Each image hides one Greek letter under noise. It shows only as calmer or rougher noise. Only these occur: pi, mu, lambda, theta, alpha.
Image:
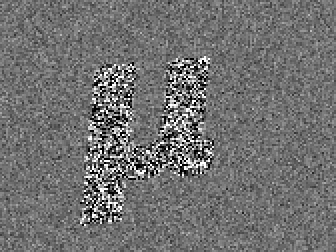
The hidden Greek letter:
mu
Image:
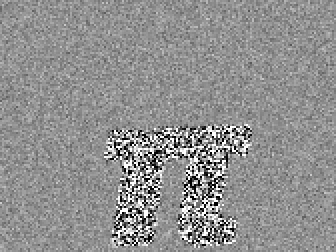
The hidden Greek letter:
pi
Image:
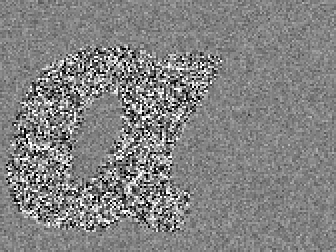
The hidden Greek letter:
alpha
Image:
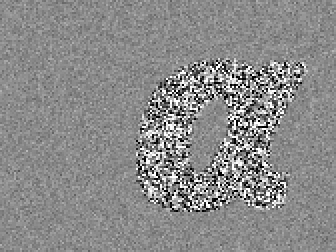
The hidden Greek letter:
alpha
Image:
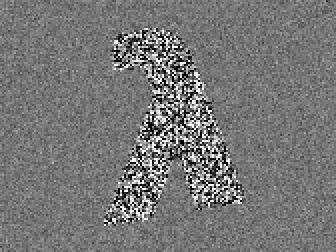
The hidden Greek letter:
lambda
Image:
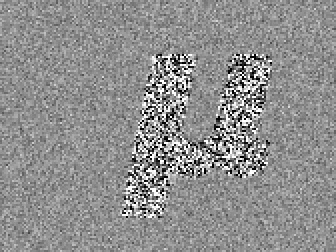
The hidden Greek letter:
mu
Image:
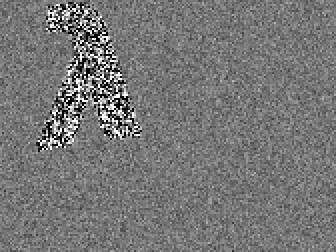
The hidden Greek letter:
lambda
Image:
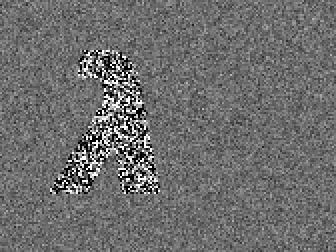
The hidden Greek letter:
lambda
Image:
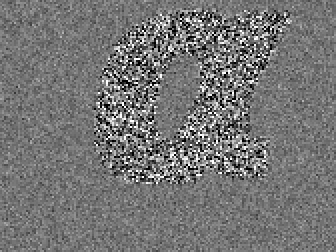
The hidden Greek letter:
alpha
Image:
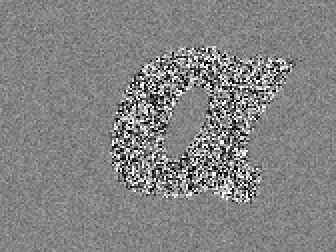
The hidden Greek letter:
alpha
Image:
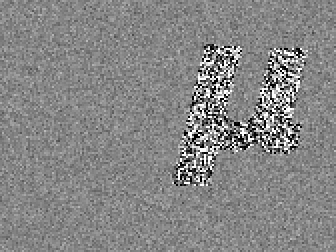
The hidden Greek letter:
mu
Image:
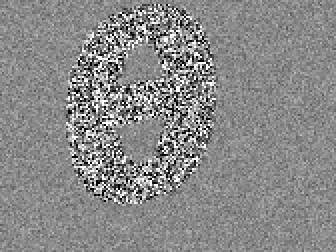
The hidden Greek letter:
theta
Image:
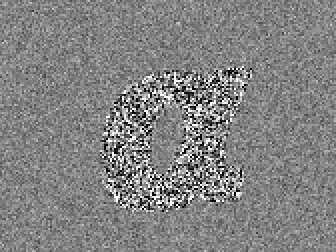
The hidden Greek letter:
alpha
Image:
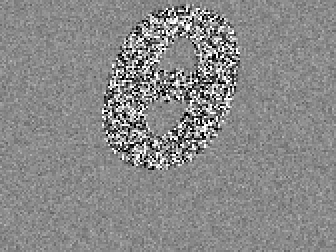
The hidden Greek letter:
theta
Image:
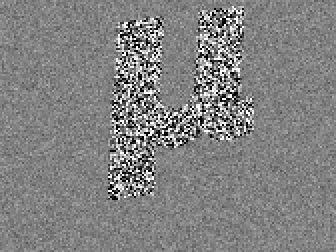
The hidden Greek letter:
mu
